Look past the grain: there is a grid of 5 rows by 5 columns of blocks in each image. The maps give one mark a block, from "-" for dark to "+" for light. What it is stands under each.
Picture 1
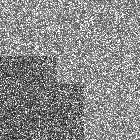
+ + + + +
+ + + + +
- - + + +
- - - + +
- - - + +
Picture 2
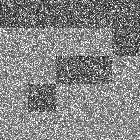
- - - - -
+ + + + -
+ + - - +
+ - + + +
+ + + + +
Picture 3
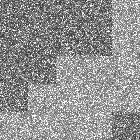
- - - - +
- - - - +
- - + + +
- + + + +
+ + + + -
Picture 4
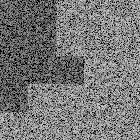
- - + + +
- - + + +
- - - + +
- + + + +
+ + + + +
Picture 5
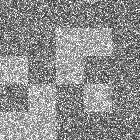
- - - - -
- - + + -
+ - + - -
- + - + -
+ + - - -
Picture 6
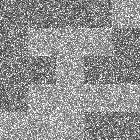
- - - - +
- + + + -
- - + - -
- + + + +
+ + + - -
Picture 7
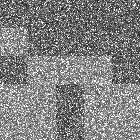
- - - - -
+ - - - -
- + + + -
+ + - + +
+ + - + +
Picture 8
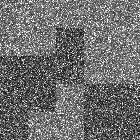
+ + + + +
+ + - + +
- - - + +
- - + - -
- + + - -
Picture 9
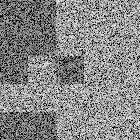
- - + + +
- - + + +
- + - + +
+ + + + +
- - + + +
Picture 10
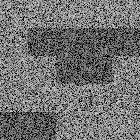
+ + + + +
+ - - - -
+ + - - +
+ + + + +
- - + + +
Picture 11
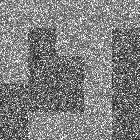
+ + + + +
+ - + + -
+ - - + -
- - - + -
- + + + -
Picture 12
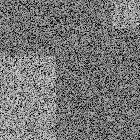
- - - - +
- - - - -
+ + - - -
+ + - - -
+ + - - -
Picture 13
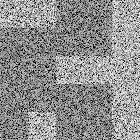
+ + - - +
- - - - +
- - + + +
- - - - +
- + - - +
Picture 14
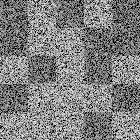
- + - + -
- + + - -
+ - + - +
- + + + -
+ + + - +
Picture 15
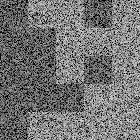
- + + - +
- - + + +
- - + - +
- - - + +
- + + + +
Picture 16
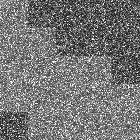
+ - - - -
+ + - - -
+ + + + -
+ + + + +
- + + + +
